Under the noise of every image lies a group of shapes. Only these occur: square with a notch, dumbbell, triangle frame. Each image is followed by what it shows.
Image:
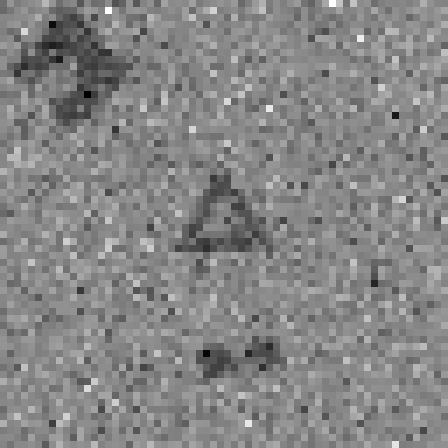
top left: square with a notch; centre: triangle frame; bottom middle: dumbbell
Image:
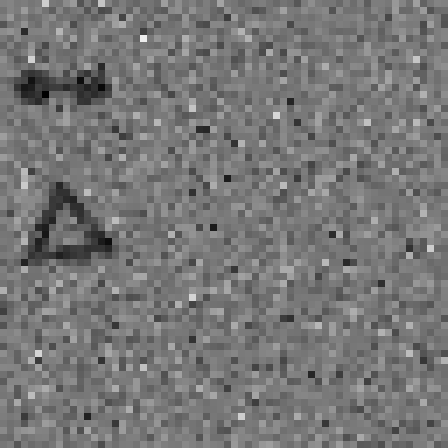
top left: dumbbell; middle left: triangle frame
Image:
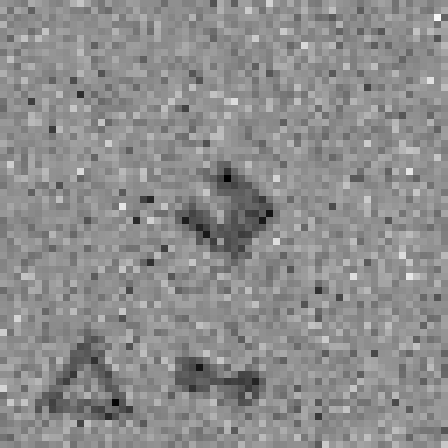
centre: square with a notch; bottom left: triangle frame; bottom middle: dumbbell
